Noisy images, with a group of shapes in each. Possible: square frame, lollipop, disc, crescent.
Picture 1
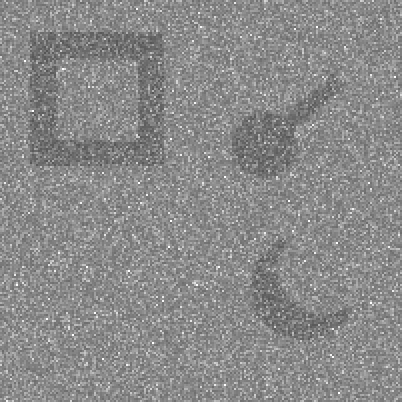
top left: dark square frame; top right: dark lollipop; bottom right: dark crescent
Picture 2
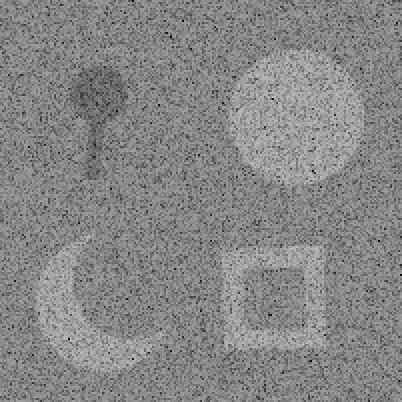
top left: dark lollipop; top right: light disc; bottom left: light crescent; bottom right: light square frame
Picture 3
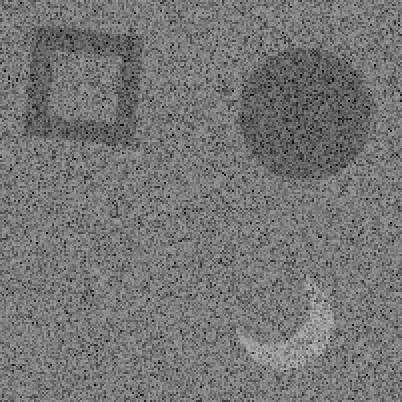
top left: dark square frame; top right: dark disc; bottom right: light crescent
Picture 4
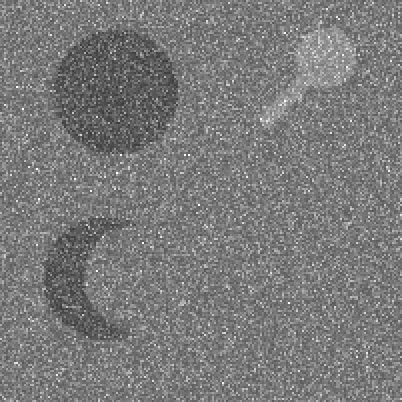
top left: dark disc; top right: light lollipop; bottom left: dark crescent
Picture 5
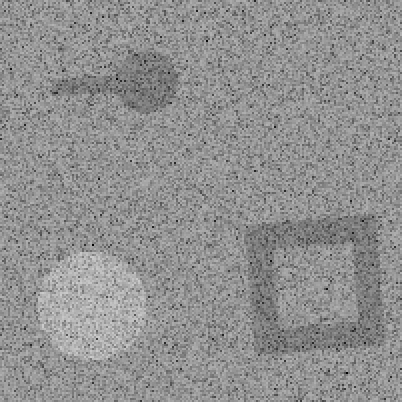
top left: dark lollipop; bottom left: light disc; bottom right: dark square frame
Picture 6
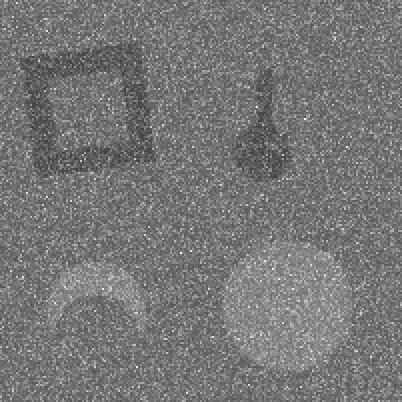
top left: dark square frame; top right: dark lollipop; bottom left: light crescent; bottom right: light disc
